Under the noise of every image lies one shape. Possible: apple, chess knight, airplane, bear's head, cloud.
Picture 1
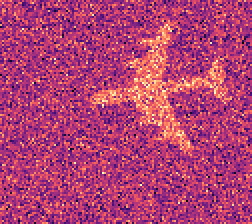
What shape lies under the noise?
airplane
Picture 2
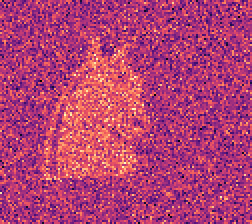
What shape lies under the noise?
chess knight
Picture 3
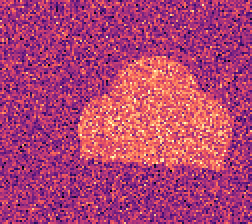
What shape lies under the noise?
cloud
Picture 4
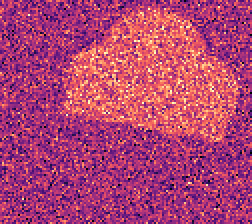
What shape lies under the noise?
cloud
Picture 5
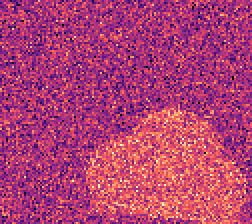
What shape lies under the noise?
cloud
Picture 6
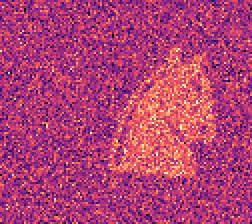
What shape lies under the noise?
chess knight
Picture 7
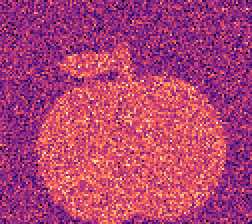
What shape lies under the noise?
apple
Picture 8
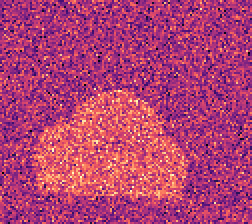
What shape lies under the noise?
cloud
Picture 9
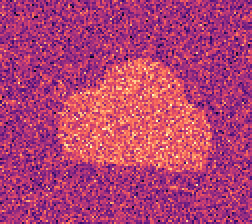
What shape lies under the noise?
cloud
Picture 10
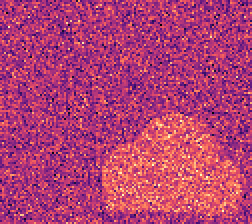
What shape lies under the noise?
cloud
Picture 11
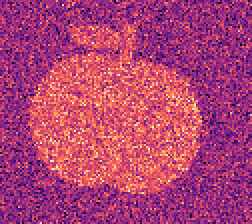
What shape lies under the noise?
apple
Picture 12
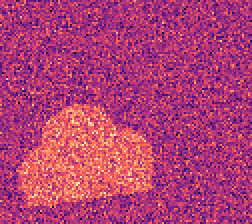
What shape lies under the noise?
cloud
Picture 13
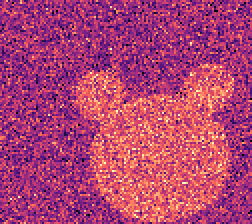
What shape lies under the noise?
bear's head
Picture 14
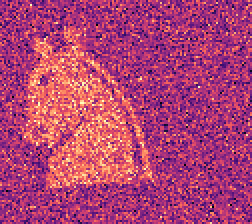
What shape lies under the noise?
chess knight
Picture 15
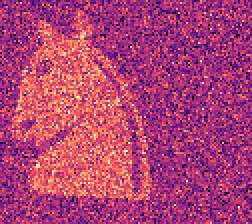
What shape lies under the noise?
chess knight
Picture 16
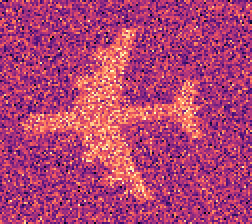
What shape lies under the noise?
airplane
